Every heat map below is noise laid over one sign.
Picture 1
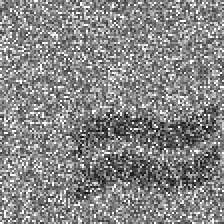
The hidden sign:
approximately sign
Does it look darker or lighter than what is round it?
darker
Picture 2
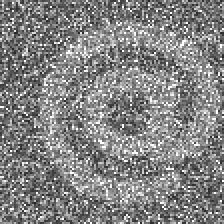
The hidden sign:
at sign
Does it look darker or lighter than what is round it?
lighter
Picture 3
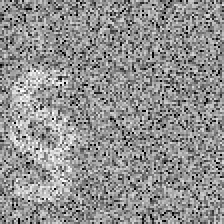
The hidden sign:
section sign
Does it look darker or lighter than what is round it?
lighter
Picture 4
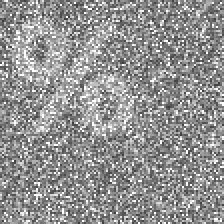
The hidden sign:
percent sign
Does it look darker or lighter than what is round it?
lighter
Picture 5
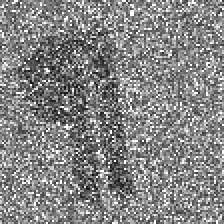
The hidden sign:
pilcrow
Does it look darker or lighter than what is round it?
darker
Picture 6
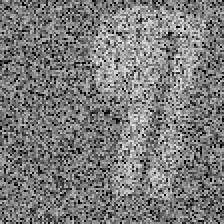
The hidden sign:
pilcrow
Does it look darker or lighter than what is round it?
lighter
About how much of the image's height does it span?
nearly all
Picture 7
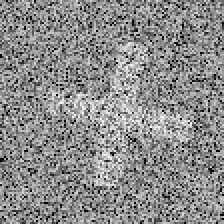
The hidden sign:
plus sign
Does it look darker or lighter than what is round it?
lighter
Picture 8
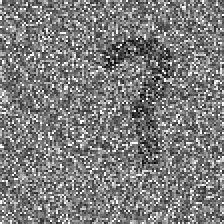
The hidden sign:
question mark
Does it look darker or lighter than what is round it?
darker
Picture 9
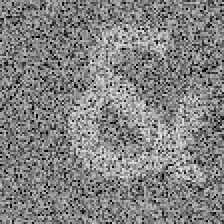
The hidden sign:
ampersand
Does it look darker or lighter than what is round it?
lighter
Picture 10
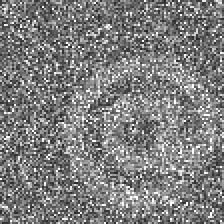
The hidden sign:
at sign
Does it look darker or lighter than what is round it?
lighter
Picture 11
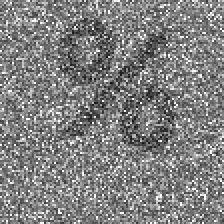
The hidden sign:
percent sign
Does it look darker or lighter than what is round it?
darker
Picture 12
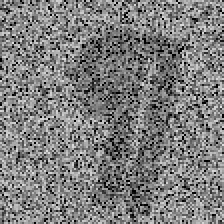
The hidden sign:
pilcrow
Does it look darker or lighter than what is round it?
darker
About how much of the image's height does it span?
nearly all
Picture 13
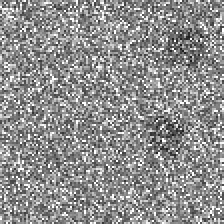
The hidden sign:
colon
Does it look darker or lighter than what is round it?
darker
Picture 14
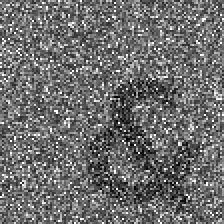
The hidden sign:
ampersand
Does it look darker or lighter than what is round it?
darker
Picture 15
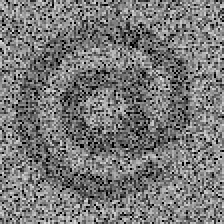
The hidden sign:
at sign
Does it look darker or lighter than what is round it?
darker
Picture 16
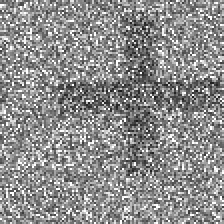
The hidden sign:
plus sign
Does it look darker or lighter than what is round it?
darker
